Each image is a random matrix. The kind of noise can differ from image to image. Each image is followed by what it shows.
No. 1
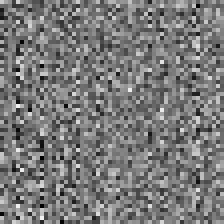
columns of uneven size
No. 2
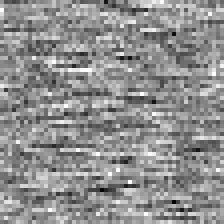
streaked along the rows
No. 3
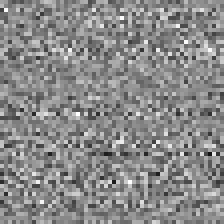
rows of uneven size
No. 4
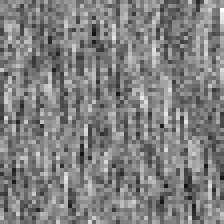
streaked along the columns
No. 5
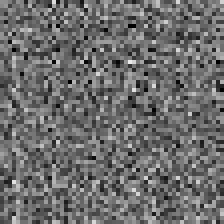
low rank plus noise
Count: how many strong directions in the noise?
two
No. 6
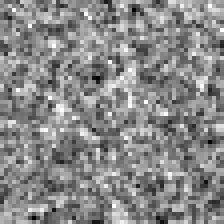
blotchy
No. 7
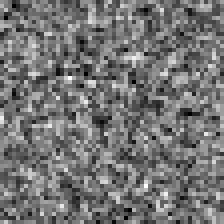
blotchy
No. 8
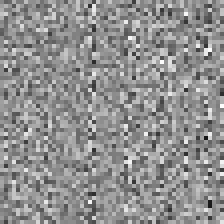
columns of uneven size
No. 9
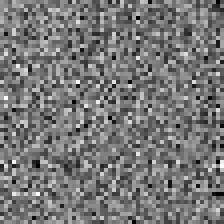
low rank plus noise
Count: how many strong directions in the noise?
five to eight
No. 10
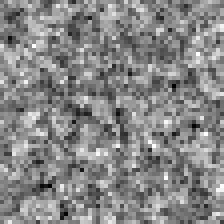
blotchy
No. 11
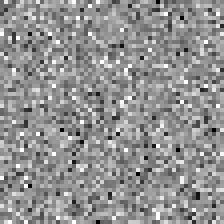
heavy tails
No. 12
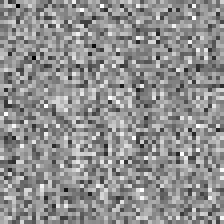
low rank plus noise
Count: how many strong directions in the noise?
one
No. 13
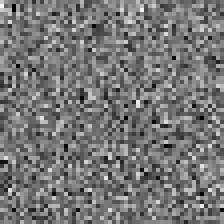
low rank plus noise
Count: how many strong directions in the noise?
five to eight
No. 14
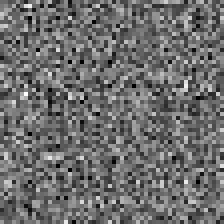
low rank plus noise
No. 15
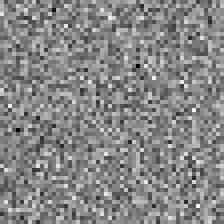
independent entries
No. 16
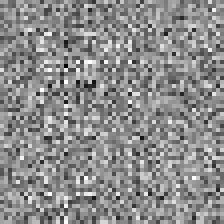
low rank plus noise
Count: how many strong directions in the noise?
three or four
